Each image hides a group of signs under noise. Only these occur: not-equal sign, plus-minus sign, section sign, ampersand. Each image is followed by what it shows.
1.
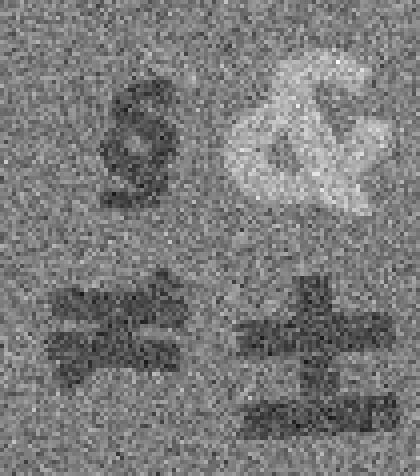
top left: dark section sign; top right: light ampersand; bottom left: dark not-equal sign; bottom right: dark plus-minus sign
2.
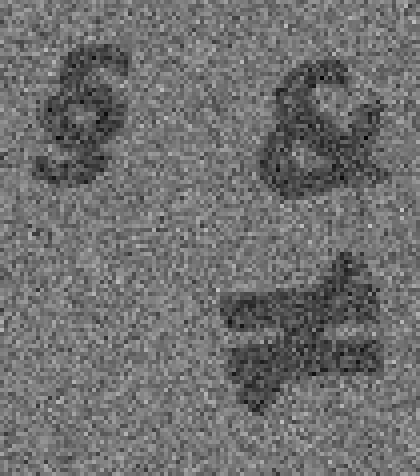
top left: dark section sign; top right: dark ampersand; bottom right: dark not-equal sign
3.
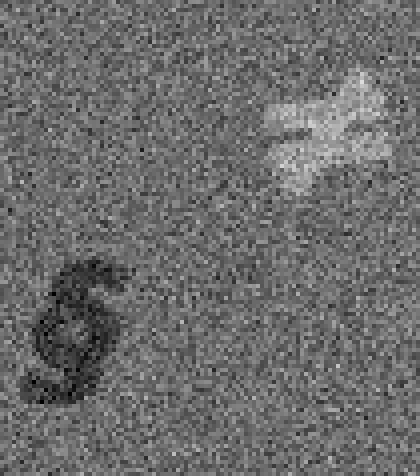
top right: light not-equal sign; bottom left: dark section sign
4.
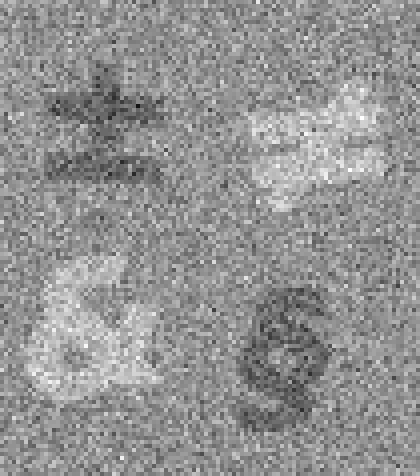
top left: dark plus-minus sign; top right: light not-equal sign; bottom left: light ampersand; bottom right: dark section sign
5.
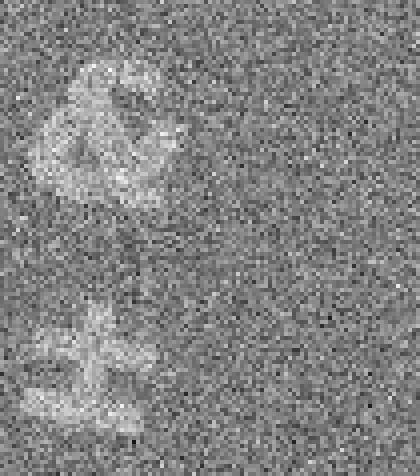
top left: light ampersand; bottom left: light plus-minus sign
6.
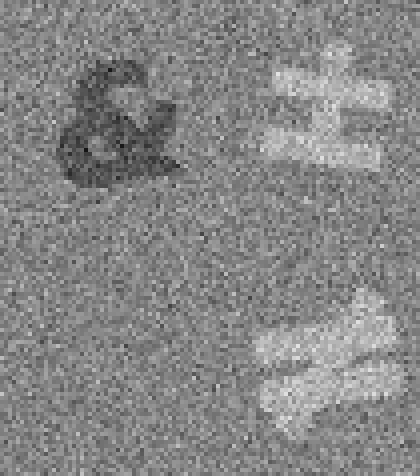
top left: dark ampersand; top right: light plus-minus sign; bottom right: light not-equal sign
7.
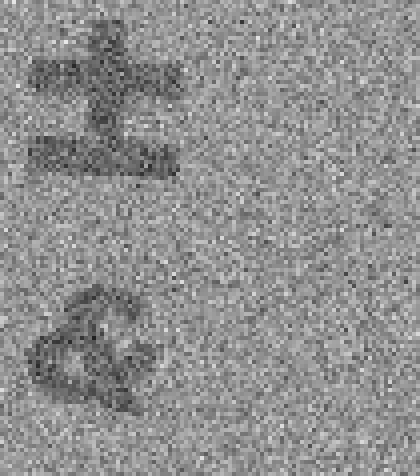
top left: dark plus-minus sign; bottom left: dark ampersand
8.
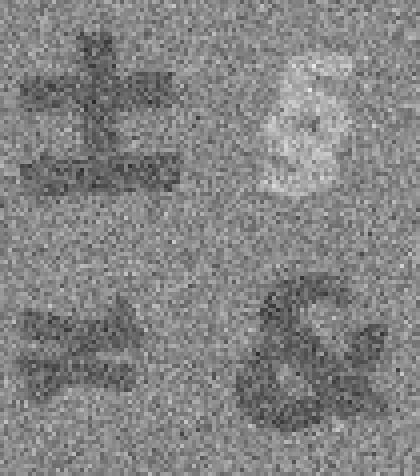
top left: dark plus-minus sign; top right: light section sign; bottom left: dark not-equal sign; bottom right: dark ampersand
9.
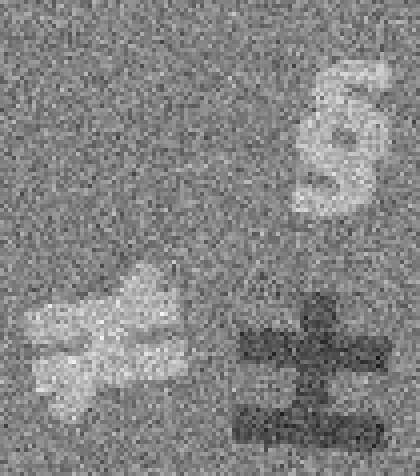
top right: light section sign; bottom left: light not-equal sign; bottom right: dark plus-minus sign
